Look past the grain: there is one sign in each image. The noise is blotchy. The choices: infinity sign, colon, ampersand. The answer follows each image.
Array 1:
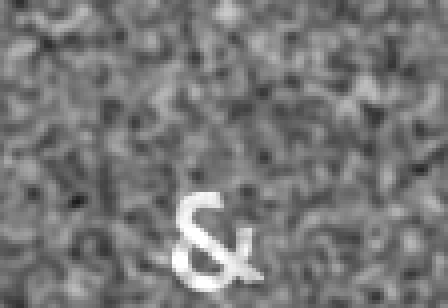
ampersand
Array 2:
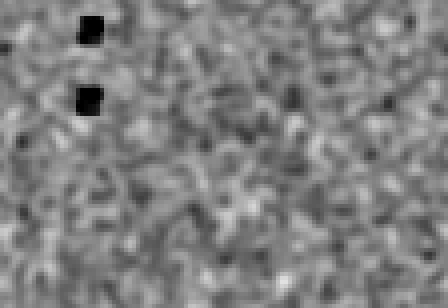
colon
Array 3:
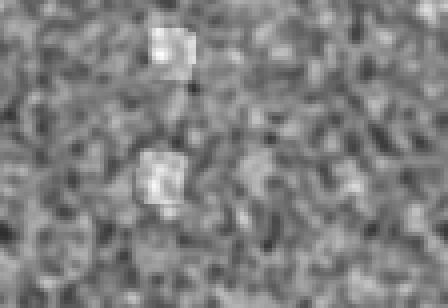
colon
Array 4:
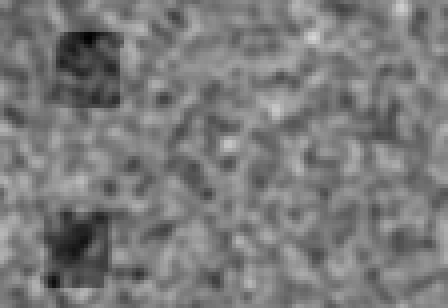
colon
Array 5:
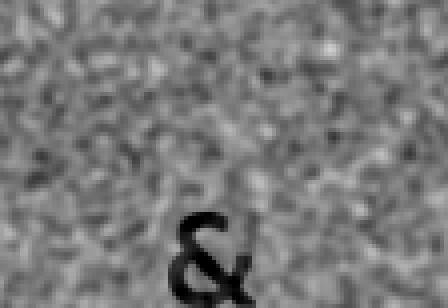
ampersand
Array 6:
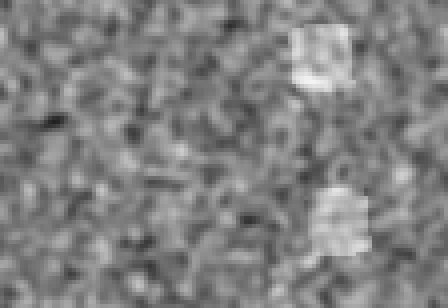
colon
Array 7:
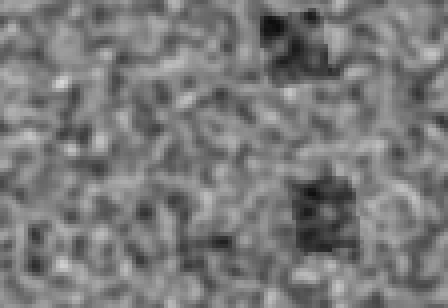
colon
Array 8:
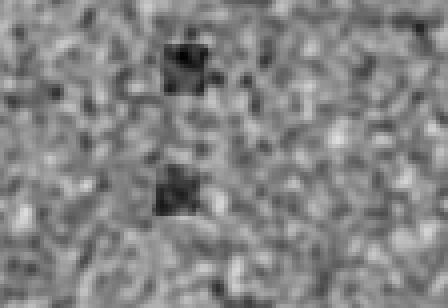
colon
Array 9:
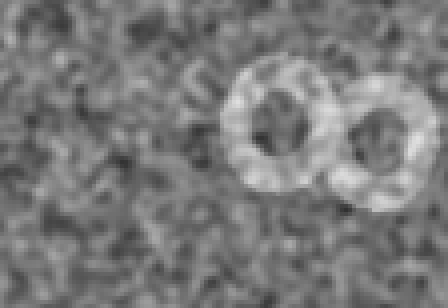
infinity sign
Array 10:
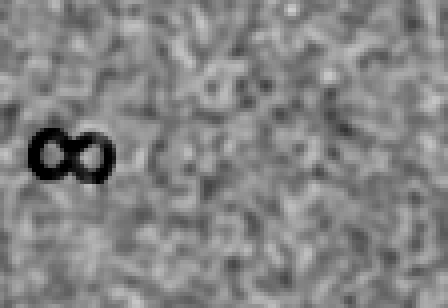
infinity sign
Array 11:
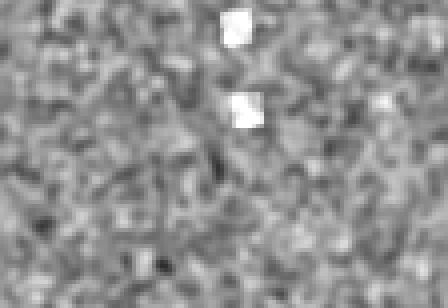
colon
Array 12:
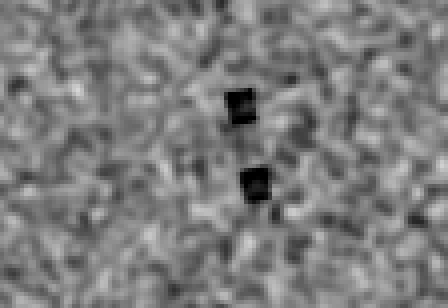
colon
